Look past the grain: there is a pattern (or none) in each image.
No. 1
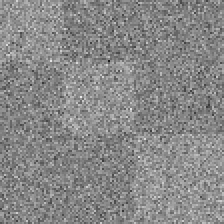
blocks along the diagonal
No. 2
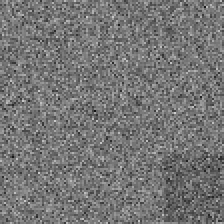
one block
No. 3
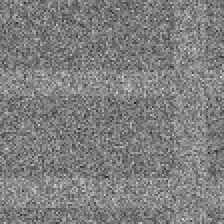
bands of rows crossing bands of columns
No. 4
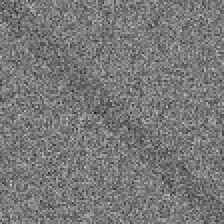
a diagonal band
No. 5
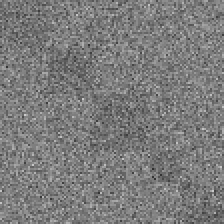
blocks along the diagonal
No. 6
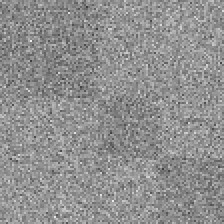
blocks along the diagonal
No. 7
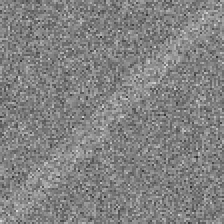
a diagonal band
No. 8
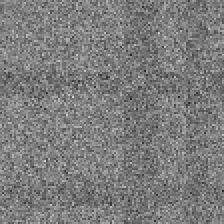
bands of rows crossing bands of columns
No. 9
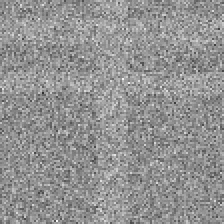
bands of rows crossing bands of columns
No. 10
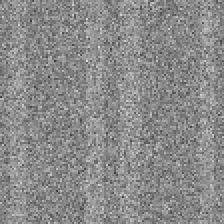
bands of columns
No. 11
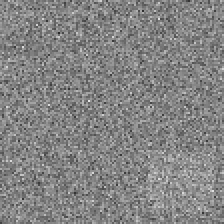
one block
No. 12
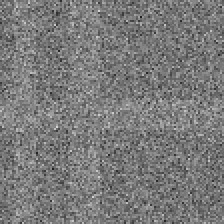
bands of rows crossing bands of columns
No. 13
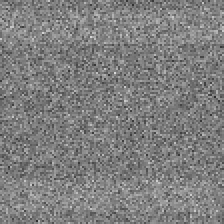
bands of rows
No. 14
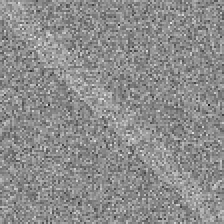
a diagonal band
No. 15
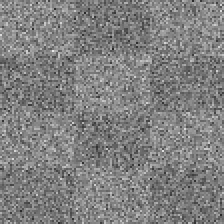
a checkerboard
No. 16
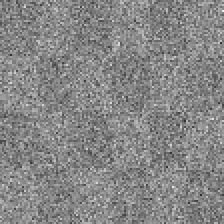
a checkerboard
